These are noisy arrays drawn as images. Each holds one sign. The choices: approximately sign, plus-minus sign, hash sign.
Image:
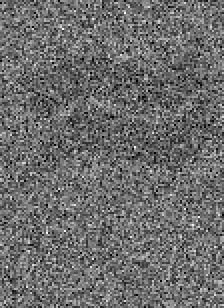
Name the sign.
approximately sign
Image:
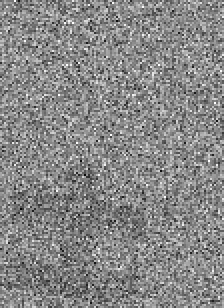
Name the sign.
plus-minus sign
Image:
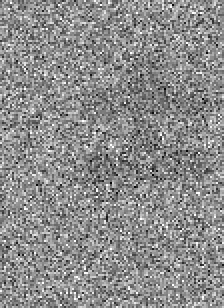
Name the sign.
plus-minus sign
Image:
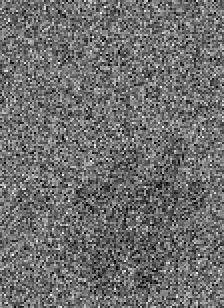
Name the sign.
hash sign
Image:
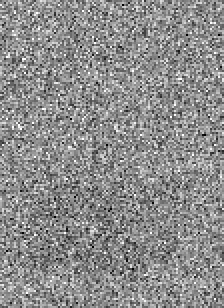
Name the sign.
approximately sign
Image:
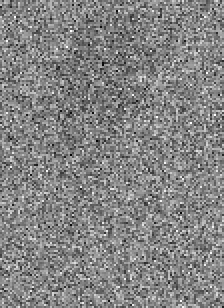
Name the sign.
hash sign
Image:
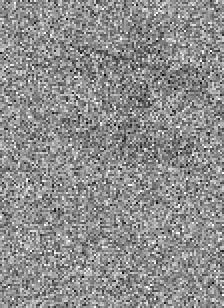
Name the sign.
plus-minus sign
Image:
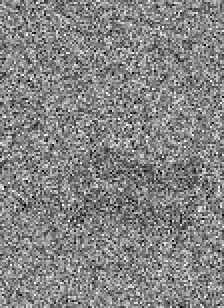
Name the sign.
approximately sign
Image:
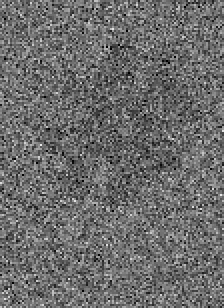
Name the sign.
hash sign
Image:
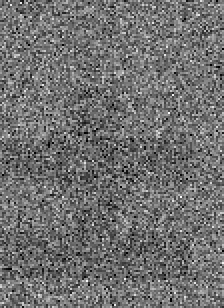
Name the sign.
plus-minus sign
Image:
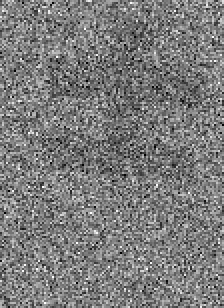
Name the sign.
plus-minus sign
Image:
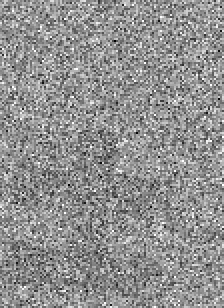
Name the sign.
plus-minus sign
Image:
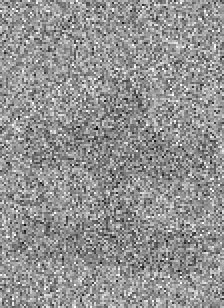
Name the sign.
plus-minus sign
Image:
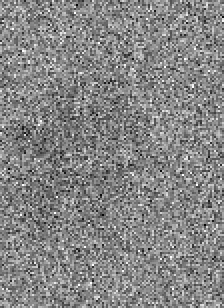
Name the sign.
hash sign
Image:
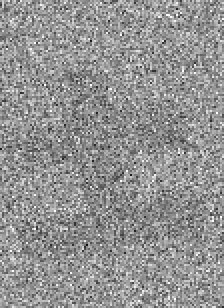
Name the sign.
plus-minus sign
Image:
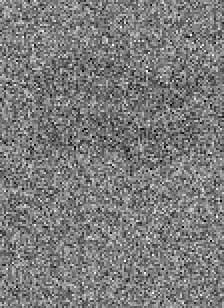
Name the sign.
approximately sign
